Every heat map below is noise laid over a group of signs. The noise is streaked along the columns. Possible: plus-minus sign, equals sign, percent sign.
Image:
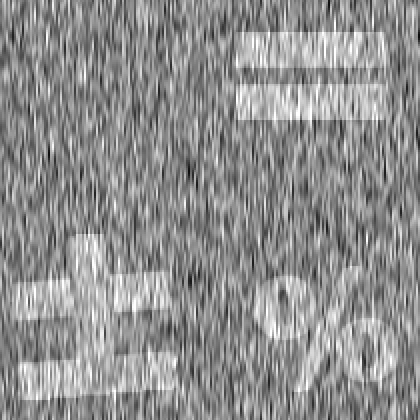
top right: equals sign; bottom left: plus-minus sign; bottom right: percent sign
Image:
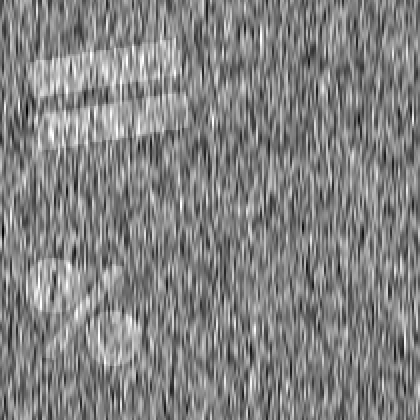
top left: equals sign; bottom left: percent sign
